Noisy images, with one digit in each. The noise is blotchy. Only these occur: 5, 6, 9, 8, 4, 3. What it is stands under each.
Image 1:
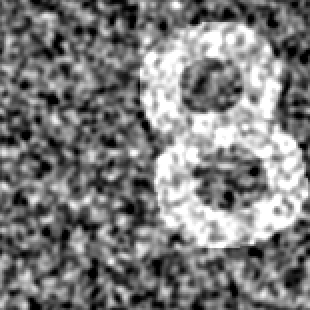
8
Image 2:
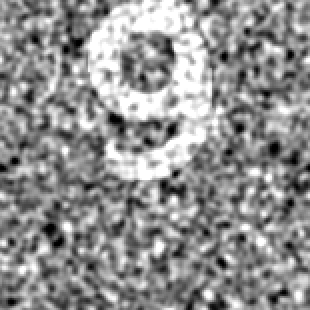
9
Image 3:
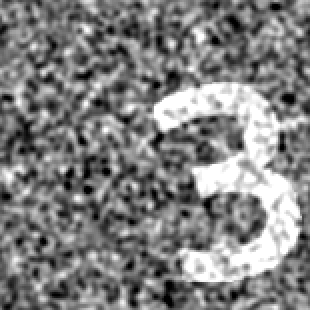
3
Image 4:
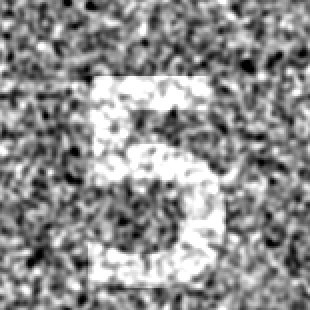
5
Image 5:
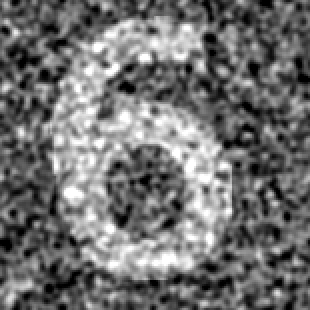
6
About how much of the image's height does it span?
nearly all
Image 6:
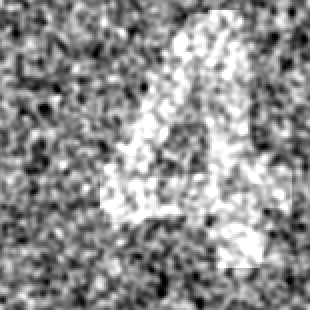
4
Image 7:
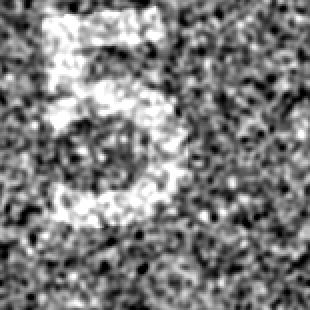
5
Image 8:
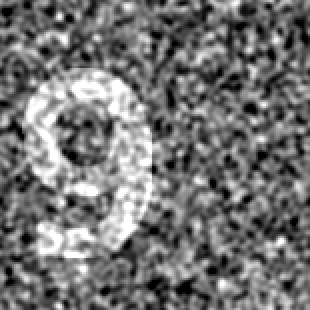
9
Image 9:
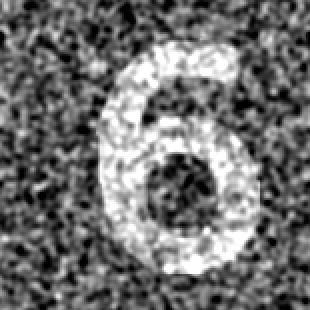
6
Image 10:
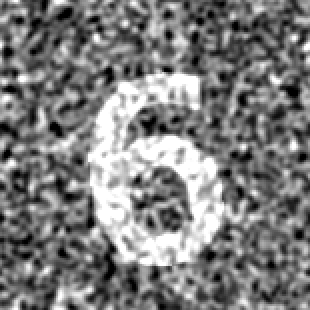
6
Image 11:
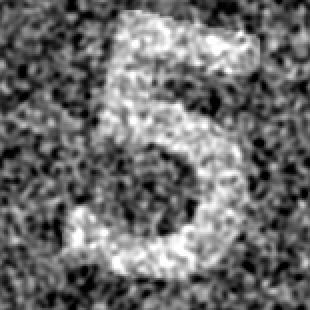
5
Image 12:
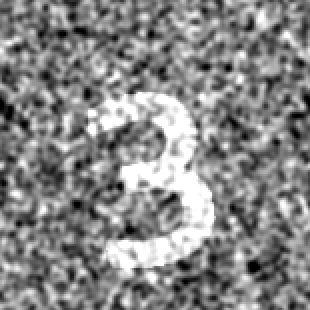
3
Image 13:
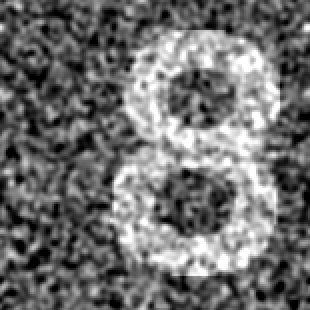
8
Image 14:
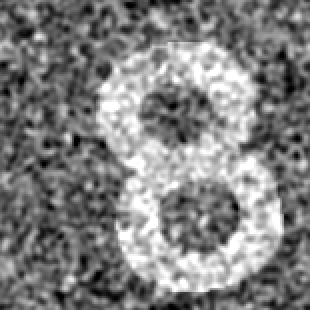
8
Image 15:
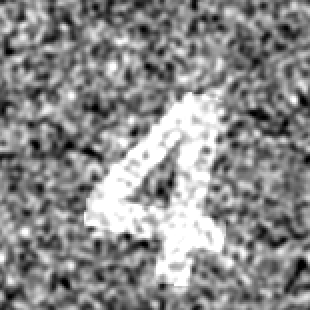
4
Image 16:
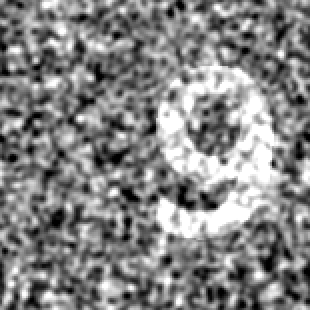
9
